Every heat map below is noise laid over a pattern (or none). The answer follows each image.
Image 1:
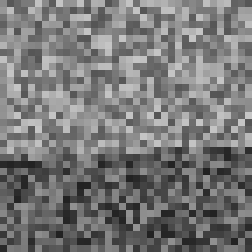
a sharp edge
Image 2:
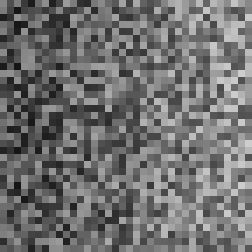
a smooth slope
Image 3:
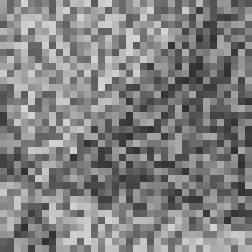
spokes from one point
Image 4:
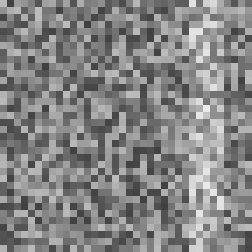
one vertical stripe
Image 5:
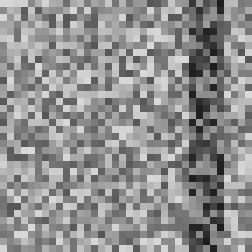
one vertical stripe
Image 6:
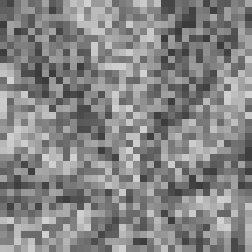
spokes from one point
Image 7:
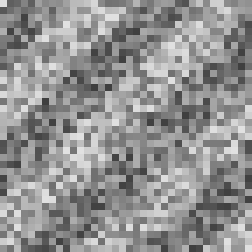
diagonal stripes
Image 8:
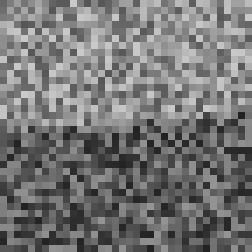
a sharp edge
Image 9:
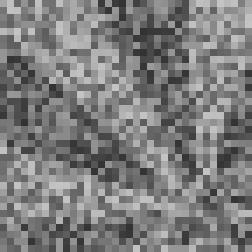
spokes from one point
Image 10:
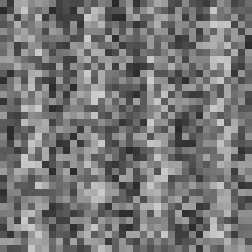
vertical stripes
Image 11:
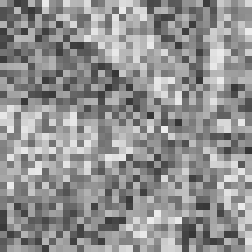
spokes from one point
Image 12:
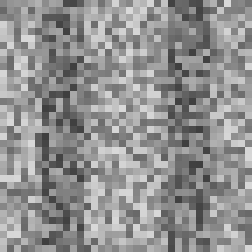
vertical stripes
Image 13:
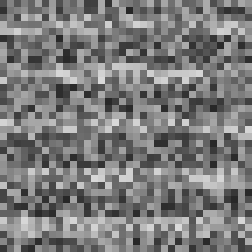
horizontal stripes
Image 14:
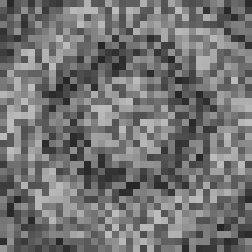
rings round one point
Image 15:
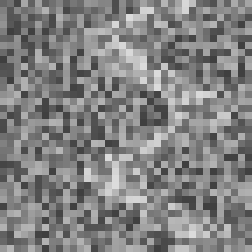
a wavy band
